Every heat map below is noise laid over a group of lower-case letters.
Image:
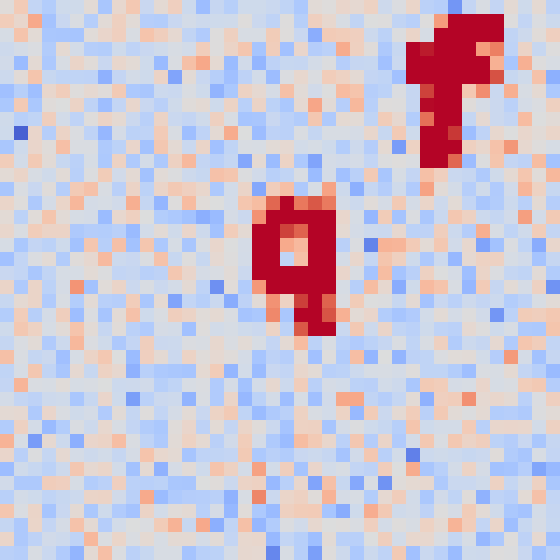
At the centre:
q
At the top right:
f
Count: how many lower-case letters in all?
2
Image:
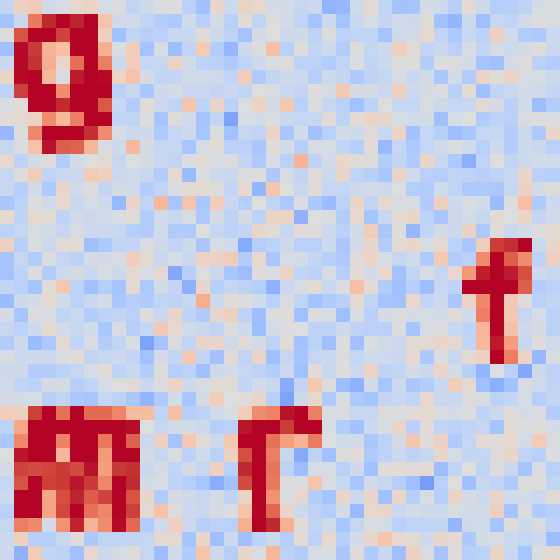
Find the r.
bottom middle
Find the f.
middle right
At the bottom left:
m
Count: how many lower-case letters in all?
4
